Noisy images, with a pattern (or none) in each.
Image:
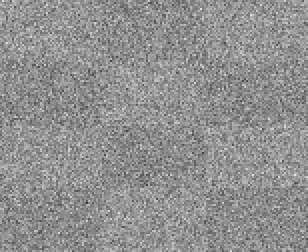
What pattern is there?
a checkerboard
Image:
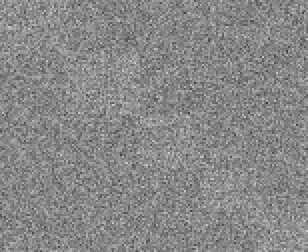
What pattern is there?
blocks along the diagonal
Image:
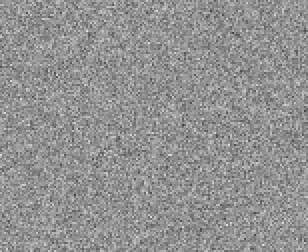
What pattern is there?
only noise
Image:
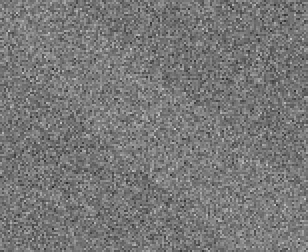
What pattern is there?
a diagonal band
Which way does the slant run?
top left to bottom right
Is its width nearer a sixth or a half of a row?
a half
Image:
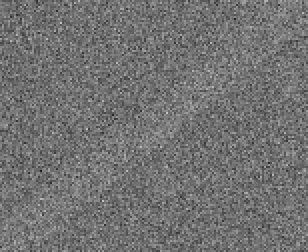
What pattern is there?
a diagonal band
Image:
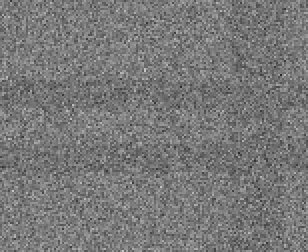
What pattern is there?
bands of rows crossing bands of columns
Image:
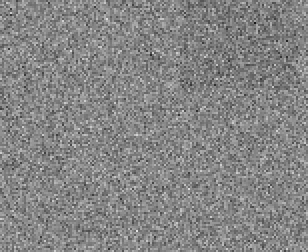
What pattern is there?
one block
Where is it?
top right
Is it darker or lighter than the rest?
darker
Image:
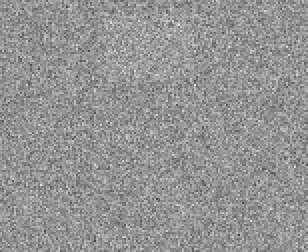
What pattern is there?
one block
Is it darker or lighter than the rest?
lighter
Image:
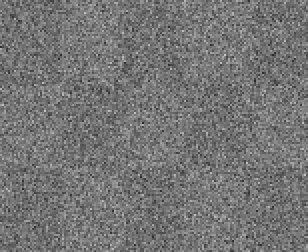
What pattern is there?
a checkerboard
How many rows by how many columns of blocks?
3 by 5
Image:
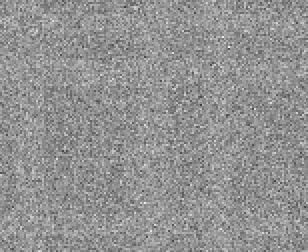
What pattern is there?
bands of rows crossing bands of columns
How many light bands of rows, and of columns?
3 and 3
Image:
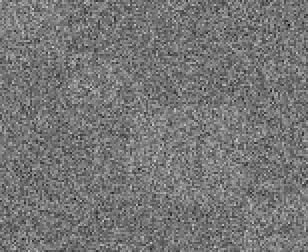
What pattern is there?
blocks along the diagonal
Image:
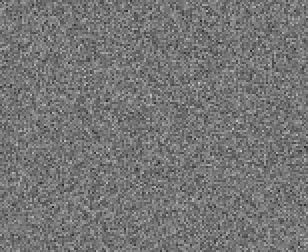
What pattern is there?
only noise
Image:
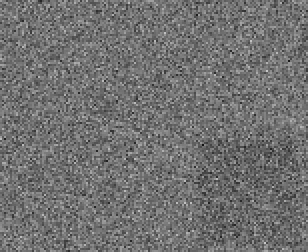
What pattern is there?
one block
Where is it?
bottom right
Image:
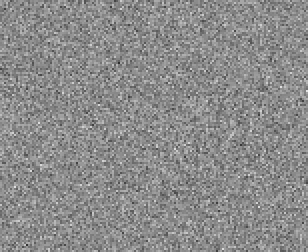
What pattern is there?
only noise
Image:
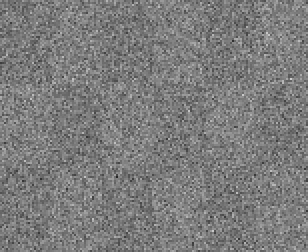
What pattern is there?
a checkerboard
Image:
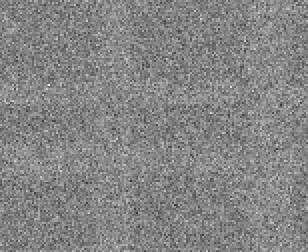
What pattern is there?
bands of rows crossing bands of columns
